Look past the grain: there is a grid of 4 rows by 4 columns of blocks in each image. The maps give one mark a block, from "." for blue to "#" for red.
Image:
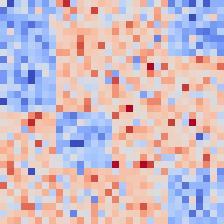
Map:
. # # .
. # # #
# . # #
# # # .
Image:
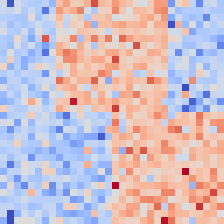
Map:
. # # .
. # # .
. . # #
. . # #
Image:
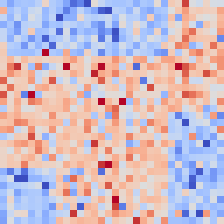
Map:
. . . #
# # # #
# # # .
. # # .
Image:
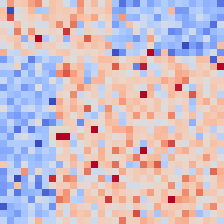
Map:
# # . .
. # # #
. # # #
. # # #
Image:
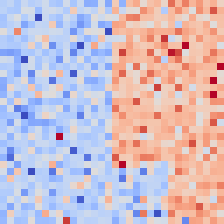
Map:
. . # #
. . # #
. . # #
. . . #
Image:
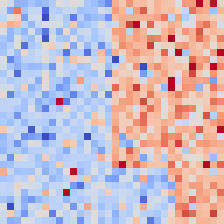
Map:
. . # #
. . # #
. . # #
. . . #
